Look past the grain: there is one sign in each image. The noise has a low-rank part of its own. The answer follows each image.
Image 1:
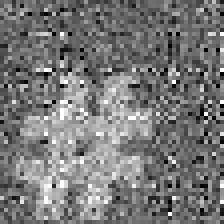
light hash sign
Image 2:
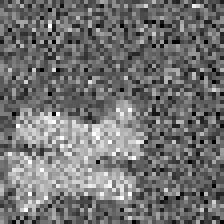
light not-equal sign
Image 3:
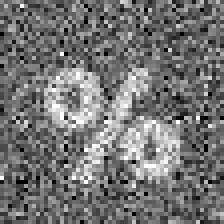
light percent sign
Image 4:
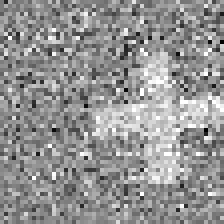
light plus sign
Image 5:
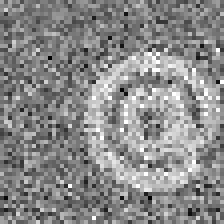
light at sign
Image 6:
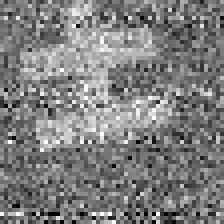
light plus-minus sign
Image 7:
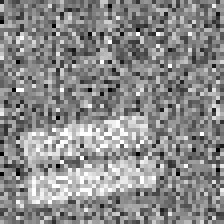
light equals sign
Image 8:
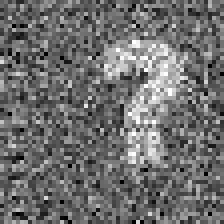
light question mark
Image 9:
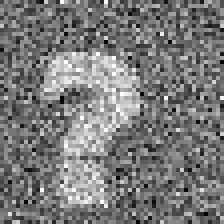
light question mark
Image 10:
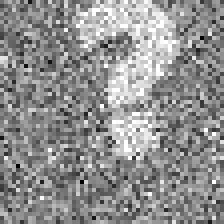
light question mark
